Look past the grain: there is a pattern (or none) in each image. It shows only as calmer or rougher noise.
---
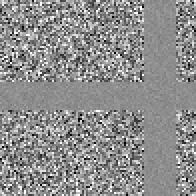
bands of rows crossing bands of columns
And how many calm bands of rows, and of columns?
1 and 1
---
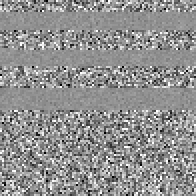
bands of rows
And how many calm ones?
3
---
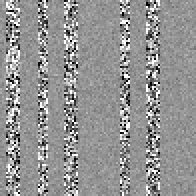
bands of columns
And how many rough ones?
5
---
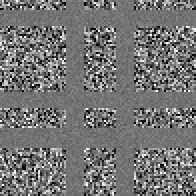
bands of rows crossing bands of columns
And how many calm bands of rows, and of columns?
3 and 2
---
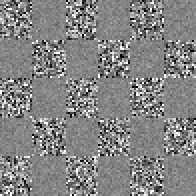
a checkerboard
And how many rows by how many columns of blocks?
5 by 6
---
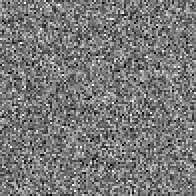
only noise
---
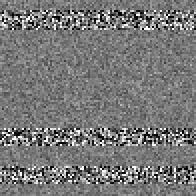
bands of rows
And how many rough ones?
3
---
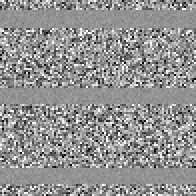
bands of rows
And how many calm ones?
3
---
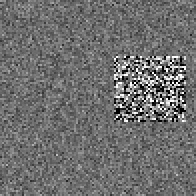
one block
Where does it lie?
middle right
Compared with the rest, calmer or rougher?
rougher
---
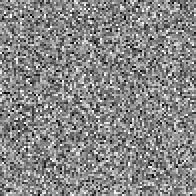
only noise
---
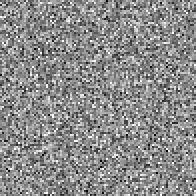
only noise
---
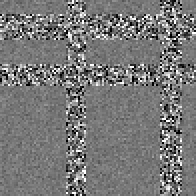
bands of rows crossing bands of columns
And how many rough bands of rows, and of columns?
2 and 2
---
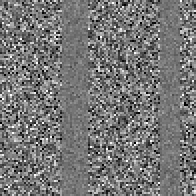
bands of columns
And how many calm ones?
2
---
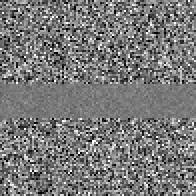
one band of rows
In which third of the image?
middle
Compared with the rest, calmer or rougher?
calmer
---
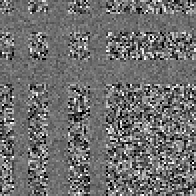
bands of rows crossing bands of columns
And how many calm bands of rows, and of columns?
2 and 3
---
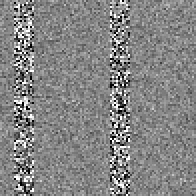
bands of columns
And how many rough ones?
2
